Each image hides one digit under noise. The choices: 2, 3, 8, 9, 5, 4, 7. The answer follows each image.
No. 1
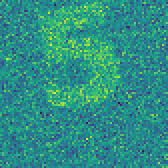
light 5
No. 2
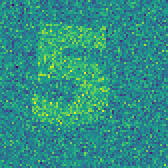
light 5
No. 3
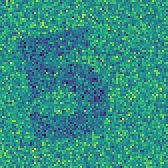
dark 5
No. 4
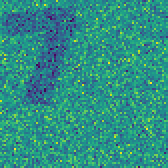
dark 7
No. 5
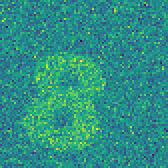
light 8
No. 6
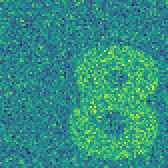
light 8
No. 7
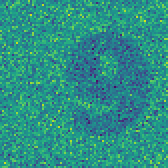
dark 9
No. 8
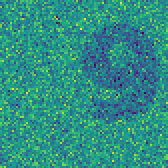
dark 9
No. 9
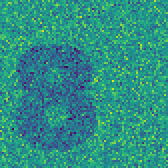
dark 8
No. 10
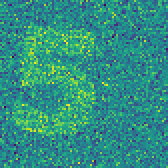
light 5
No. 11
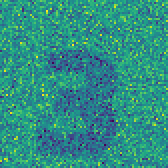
dark 3
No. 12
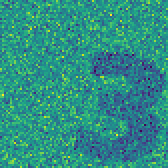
dark 3
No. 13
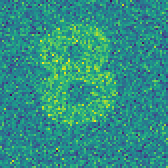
light 8
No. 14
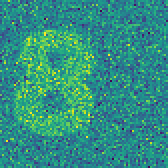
light 8
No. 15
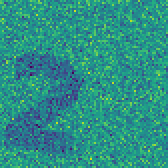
dark 2
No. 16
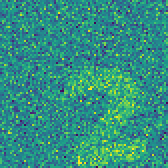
light 2
